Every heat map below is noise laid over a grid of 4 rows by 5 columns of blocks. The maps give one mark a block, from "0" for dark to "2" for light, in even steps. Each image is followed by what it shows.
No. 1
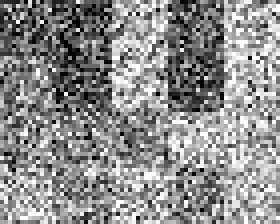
0 0 2 0 2
1 0 2 0 2
1 1 1 2 2
2 1 2 1 2
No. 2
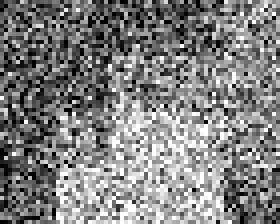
0 0 0 0 1
0 0 1 1 1
0 1 2 2 1
0 2 2 2 0
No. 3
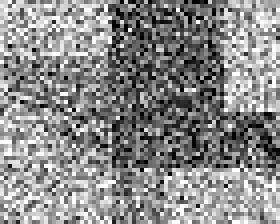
2 2 0 0 2
1 1 0 0 2
2 1 0 0 0
2 2 1 2 2
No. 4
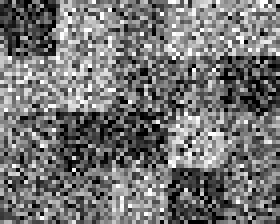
0 2 1 2 2
2 2 1 1 0
1 0 0 2 1
1 1 2 0 1
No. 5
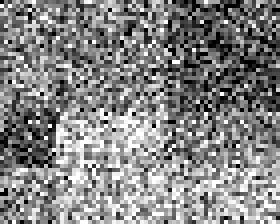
1 1 1 0 0
1 1 1 0 0
0 2 2 1 1
1 2 2 2 2
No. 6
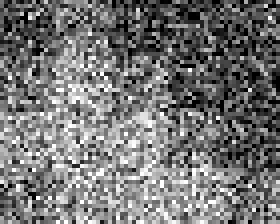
0 1 0 0 0
1 2 1 0 0
2 2 2 1 0
1 2 2 2 1
